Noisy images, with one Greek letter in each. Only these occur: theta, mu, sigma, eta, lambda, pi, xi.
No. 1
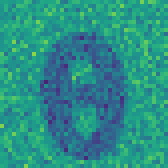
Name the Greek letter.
theta
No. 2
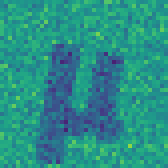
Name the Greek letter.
mu
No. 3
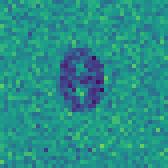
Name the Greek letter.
theta
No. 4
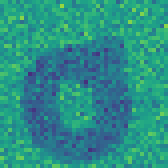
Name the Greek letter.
sigma
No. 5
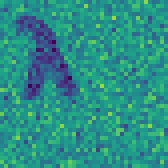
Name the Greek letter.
lambda
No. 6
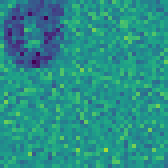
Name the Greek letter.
sigma
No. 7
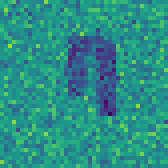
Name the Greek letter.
eta
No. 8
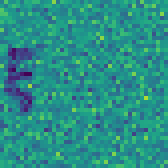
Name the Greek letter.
xi
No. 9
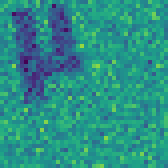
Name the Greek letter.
mu
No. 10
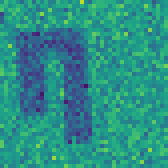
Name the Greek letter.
eta
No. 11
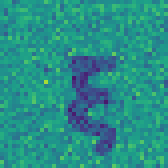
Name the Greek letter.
xi
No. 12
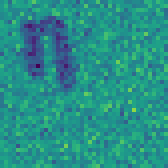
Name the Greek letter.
eta
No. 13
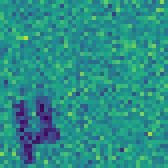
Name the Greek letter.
mu
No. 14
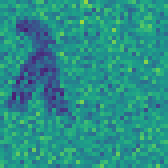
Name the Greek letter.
lambda
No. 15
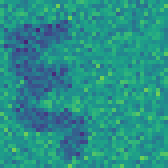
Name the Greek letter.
xi
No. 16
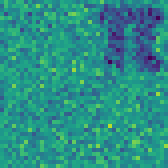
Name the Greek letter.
pi
